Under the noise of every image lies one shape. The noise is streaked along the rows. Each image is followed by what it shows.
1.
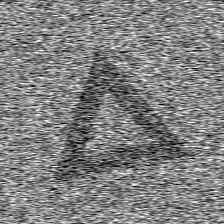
triangle frame
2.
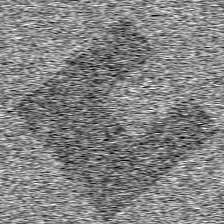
square with a notch
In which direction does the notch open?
up and right
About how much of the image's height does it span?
nearly all
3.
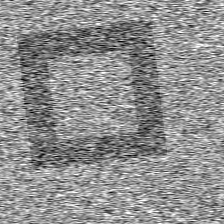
square frame
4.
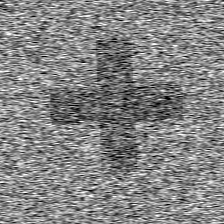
cross
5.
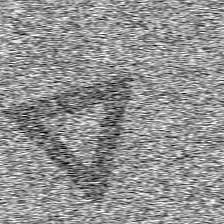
triangle frame
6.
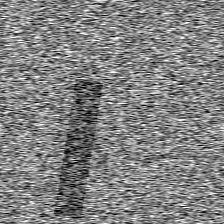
bar
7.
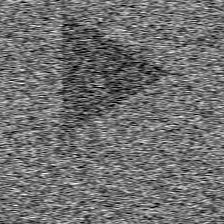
triangle
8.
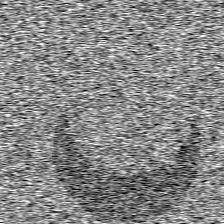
crescent
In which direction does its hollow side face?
up
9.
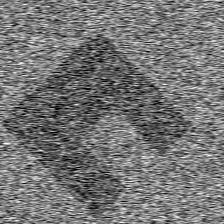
square with a notch
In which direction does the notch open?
down and right
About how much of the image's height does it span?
nearly all
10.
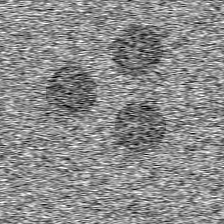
three dots
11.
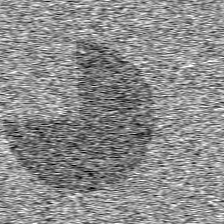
disc with a wedge cut out
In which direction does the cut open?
up and left
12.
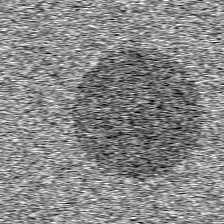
disc
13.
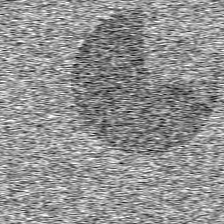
disc with a wedge cut out
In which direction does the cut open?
up and right
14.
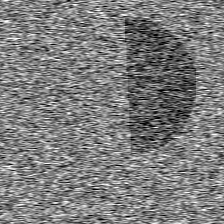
half disc
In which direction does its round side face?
right
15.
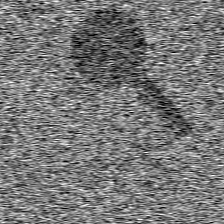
lollipop
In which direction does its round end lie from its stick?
up and left
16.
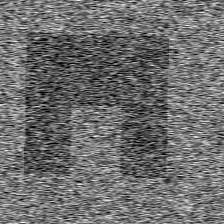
square with a notch
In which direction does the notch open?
down
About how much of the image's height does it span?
two thirds
